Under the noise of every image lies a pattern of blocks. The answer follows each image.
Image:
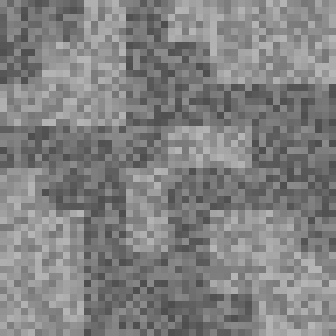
mirrored about the diagonal from the top left
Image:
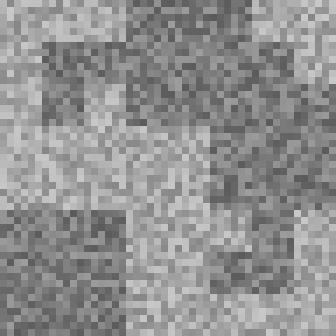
mirrored about the diagonal from the bottom left
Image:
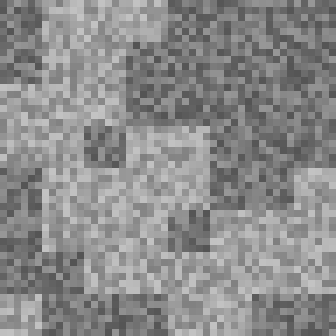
mirrored about the diagonal from the bottom left
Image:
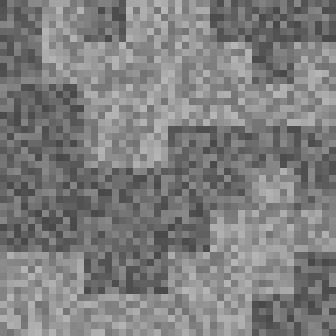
no symmetry
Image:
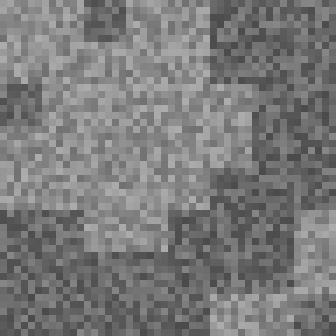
mirrored about the diagonal from the top left
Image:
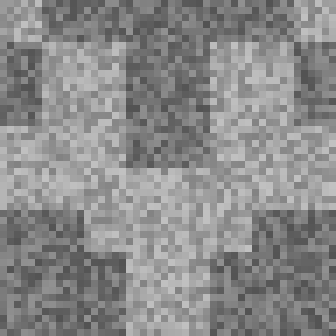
left and right mirror each other
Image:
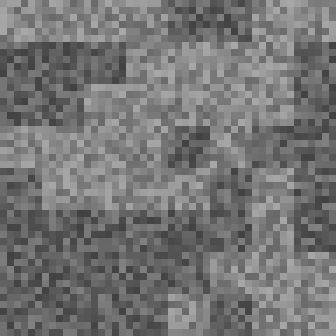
no symmetry
